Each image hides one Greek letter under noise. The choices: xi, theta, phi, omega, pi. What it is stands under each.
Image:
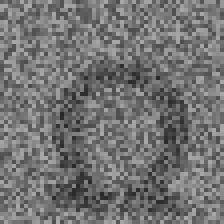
omega
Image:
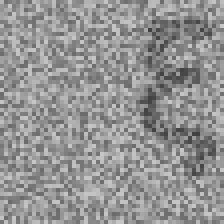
xi
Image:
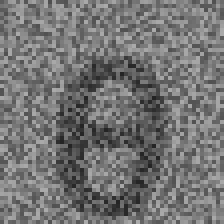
theta
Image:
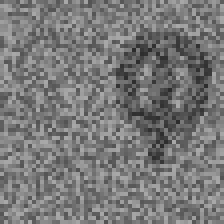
phi
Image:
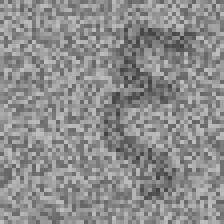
xi
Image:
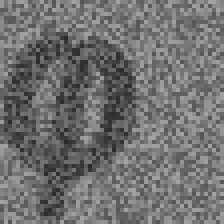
phi
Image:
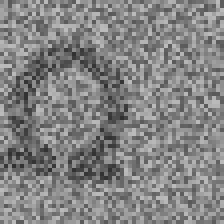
omega
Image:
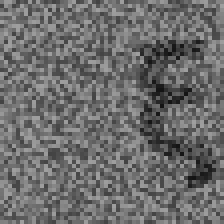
xi
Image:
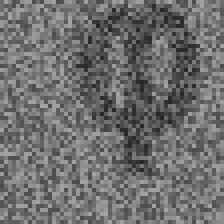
phi
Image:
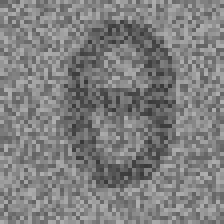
theta
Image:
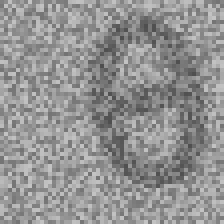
theta
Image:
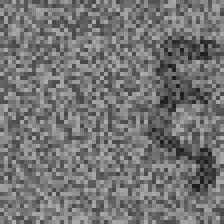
xi
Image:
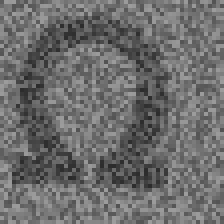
omega
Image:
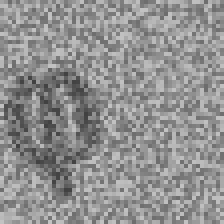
phi
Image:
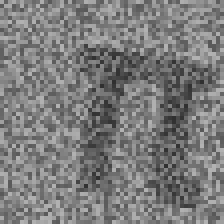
pi
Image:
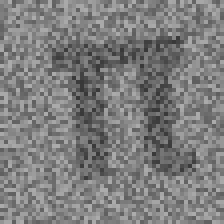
pi
